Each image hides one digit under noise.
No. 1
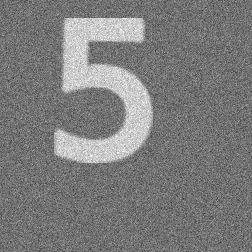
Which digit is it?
5
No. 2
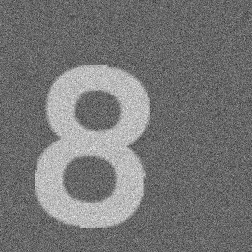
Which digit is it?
8
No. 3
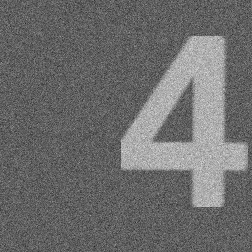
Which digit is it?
4
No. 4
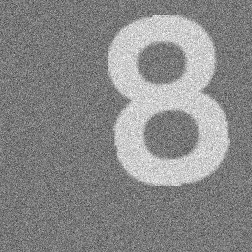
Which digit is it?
8
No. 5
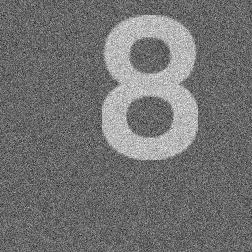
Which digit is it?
8
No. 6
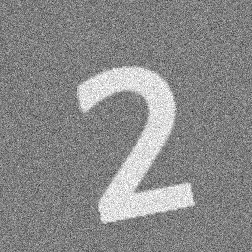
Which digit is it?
2
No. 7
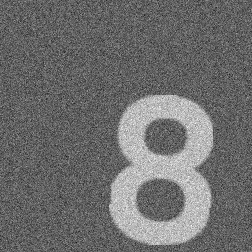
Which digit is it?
8
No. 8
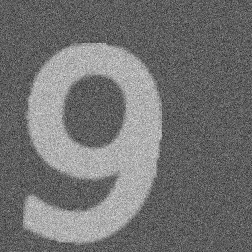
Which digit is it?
9
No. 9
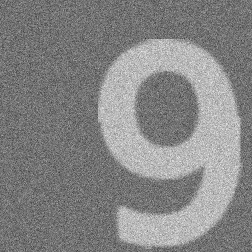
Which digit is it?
9
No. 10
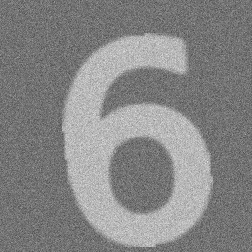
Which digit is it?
6
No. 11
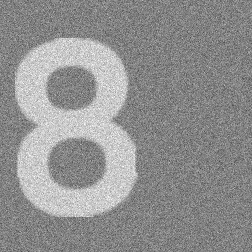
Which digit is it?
8
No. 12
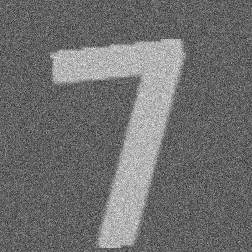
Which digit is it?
7
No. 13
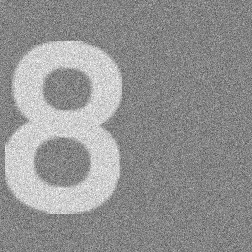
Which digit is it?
8
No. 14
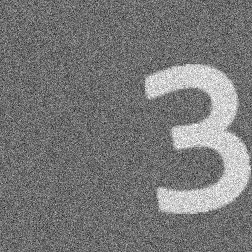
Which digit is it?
3
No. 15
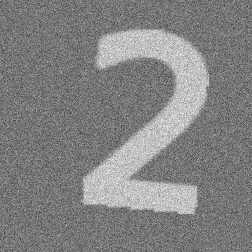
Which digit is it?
2
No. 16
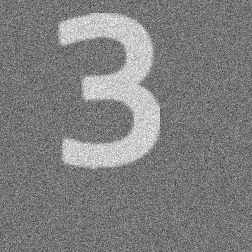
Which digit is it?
3
